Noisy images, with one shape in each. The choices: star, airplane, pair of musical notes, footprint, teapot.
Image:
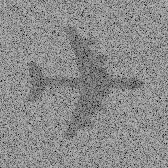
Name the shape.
airplane
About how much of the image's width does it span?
two thirds
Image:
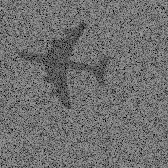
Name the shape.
airplane
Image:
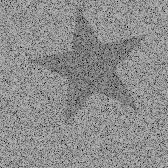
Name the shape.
star
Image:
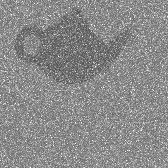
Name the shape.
teapot
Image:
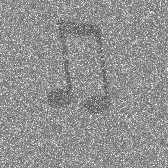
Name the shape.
pair of musical notes
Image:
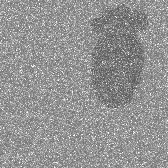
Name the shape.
footprint
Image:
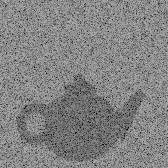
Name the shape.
teapot
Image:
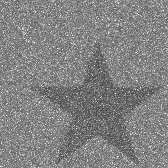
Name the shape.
star
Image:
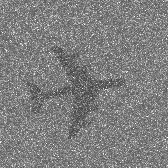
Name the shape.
airplane
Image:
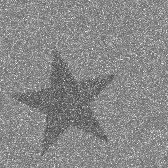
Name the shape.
star
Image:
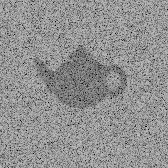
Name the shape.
teapot
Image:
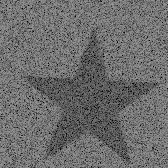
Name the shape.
star
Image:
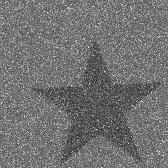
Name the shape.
star
